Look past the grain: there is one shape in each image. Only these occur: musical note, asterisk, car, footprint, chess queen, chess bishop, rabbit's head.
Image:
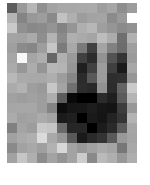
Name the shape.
rabbit's head
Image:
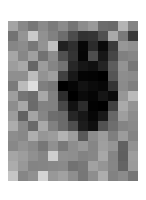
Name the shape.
footprint
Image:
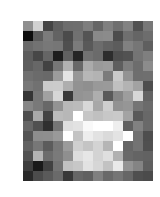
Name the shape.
chess queen
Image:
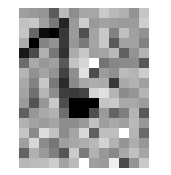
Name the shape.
musical note
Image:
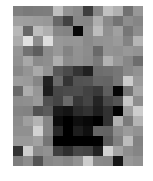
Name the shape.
chess queen
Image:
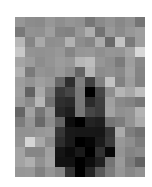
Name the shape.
rabbit's head
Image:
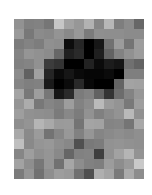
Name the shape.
car
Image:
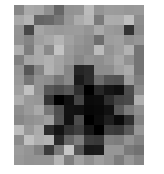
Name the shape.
asterisk
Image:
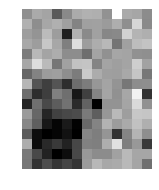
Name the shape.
chess queen
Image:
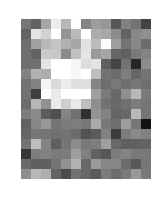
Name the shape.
chess queen
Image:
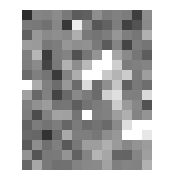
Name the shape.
musical note
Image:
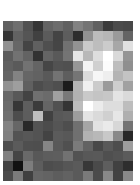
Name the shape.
footprint
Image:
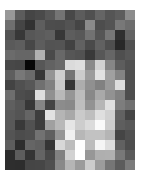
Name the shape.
chess queen
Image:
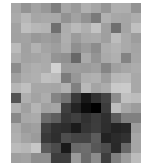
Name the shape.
car
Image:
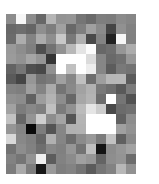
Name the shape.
musical note
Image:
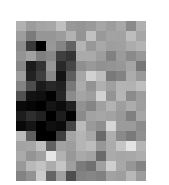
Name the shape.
rabbit's head
